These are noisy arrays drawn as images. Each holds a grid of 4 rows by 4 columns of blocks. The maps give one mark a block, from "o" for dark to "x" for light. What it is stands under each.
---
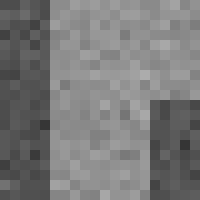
oxxx
oxxx
oxxo
oxxo
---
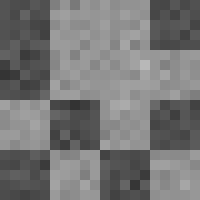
oxxo
oxxx
xoxo
oxox
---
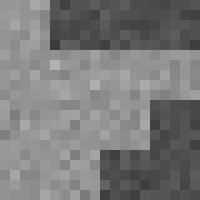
xooo
xxxx
xxxo
xxoo
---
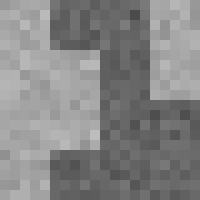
xoox
xxox
xxoo
xooo
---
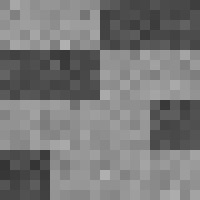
xxoo
ooxx
xxxo
oxxx
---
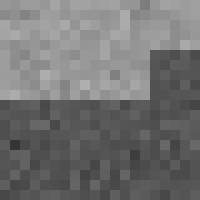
xxxx
xxxo
oooo
oooo
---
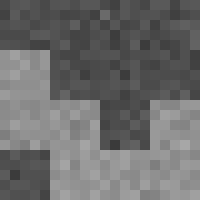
oooo
xooo
xxox
oxxx
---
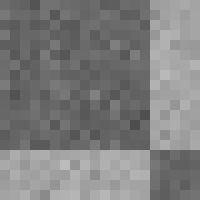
ooox
ooox
ooox
xxxo
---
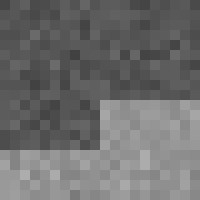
oooo
oooo
ooxx
xxxx
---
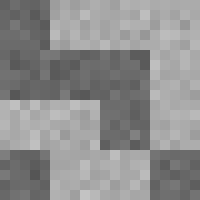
oxxx
ooox
xxox
oxxo
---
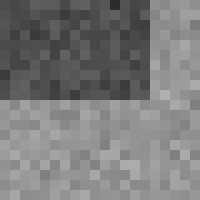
ooox
ooox
xxxx
xxxx
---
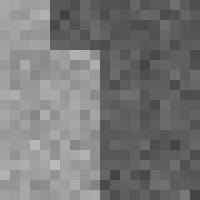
xooo
xxoo
xxoo
xxoo
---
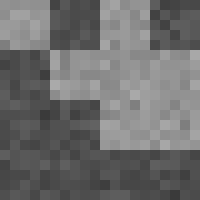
xoxo
oxxx
ooxx
oooo
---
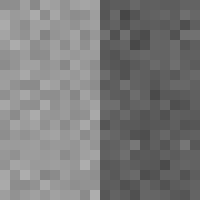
xxoo
xxoo
xxoo
xxoo
